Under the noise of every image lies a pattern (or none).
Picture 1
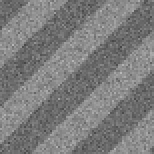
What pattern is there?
diagonal stripes
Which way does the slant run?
bottom left to top right
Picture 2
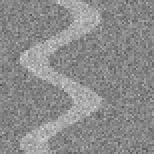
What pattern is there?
a wavy band
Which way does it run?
top to bottom
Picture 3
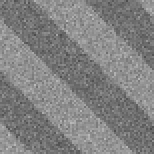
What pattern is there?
diagonal stripes
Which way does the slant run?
top left to bottom right
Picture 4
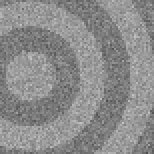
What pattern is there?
rings round one point
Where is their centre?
middle left
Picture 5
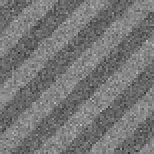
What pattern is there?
diagonal stripes
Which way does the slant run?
bottom left to top right
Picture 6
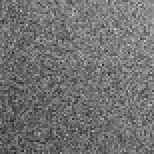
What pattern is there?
a smooth slope
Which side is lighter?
top right
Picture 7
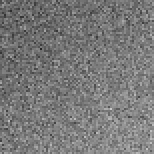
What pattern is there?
a smooth slope
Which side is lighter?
bottom right
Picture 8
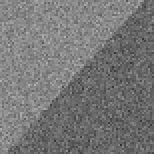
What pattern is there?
a sharp edge
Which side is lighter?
top left
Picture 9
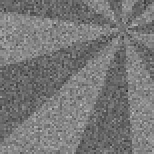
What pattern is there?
spokes from one point
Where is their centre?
top right
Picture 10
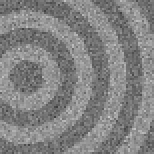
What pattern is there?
rings round one point
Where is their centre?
middle left
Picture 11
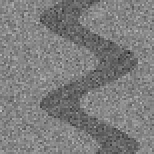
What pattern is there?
a wavy band
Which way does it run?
top to bottom
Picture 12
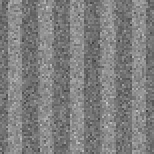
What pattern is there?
vertical stripes
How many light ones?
5
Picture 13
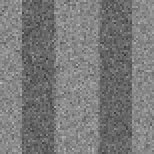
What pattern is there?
vertical stripes
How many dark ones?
2
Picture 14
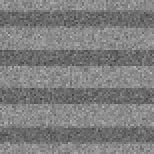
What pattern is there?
horizontal stripes
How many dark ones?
4
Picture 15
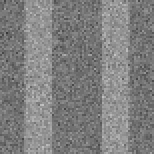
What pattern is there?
vertical stripes
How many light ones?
2
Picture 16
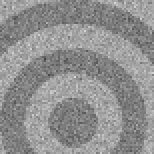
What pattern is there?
rings round one point
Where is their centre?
bottom middle
